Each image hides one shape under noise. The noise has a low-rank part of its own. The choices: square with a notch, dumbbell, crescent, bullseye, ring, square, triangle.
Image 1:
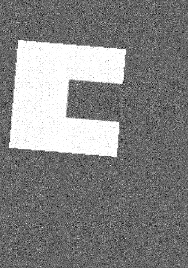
square with a notch
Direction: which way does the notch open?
right
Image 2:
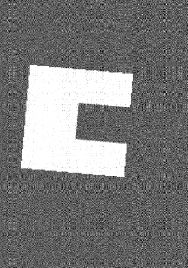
square with a notch
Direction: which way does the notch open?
right
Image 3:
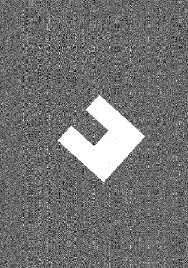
square with a notch
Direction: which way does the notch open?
up and left
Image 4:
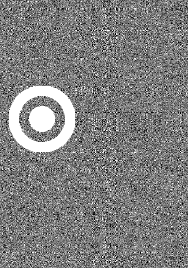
bullseye
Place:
middle left
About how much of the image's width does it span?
a third
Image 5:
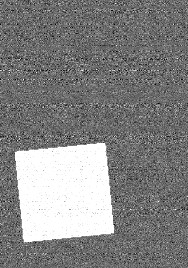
square
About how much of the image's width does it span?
half
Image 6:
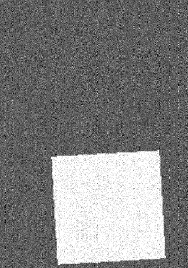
square
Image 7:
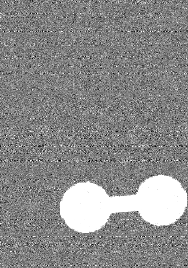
dumbbell
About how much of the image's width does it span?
two thirds
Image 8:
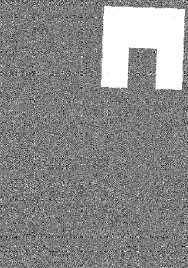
square with a notch
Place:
top right
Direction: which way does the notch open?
down
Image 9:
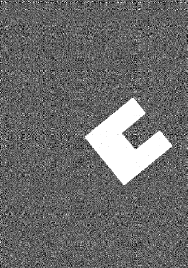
square with a notch
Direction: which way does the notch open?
up and right
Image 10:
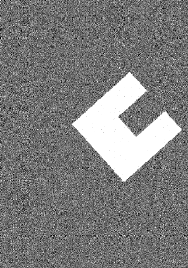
square with a notch
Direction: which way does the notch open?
up and right
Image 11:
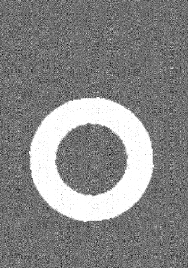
ring
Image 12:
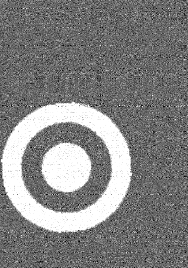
bullseye
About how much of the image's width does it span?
two thirds
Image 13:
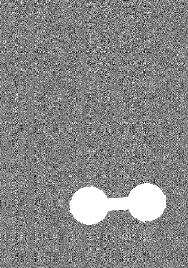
dumbbell
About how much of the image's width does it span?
half
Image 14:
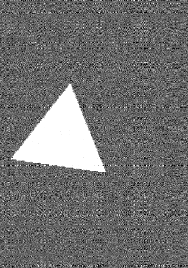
triangle
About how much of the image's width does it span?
half
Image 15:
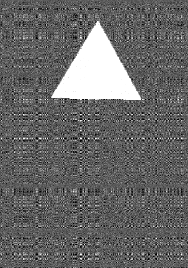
triangle
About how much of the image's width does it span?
half
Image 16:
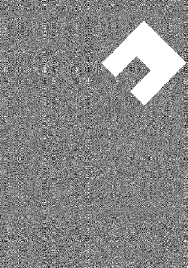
square with a notch
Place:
top right
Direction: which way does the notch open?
down and left
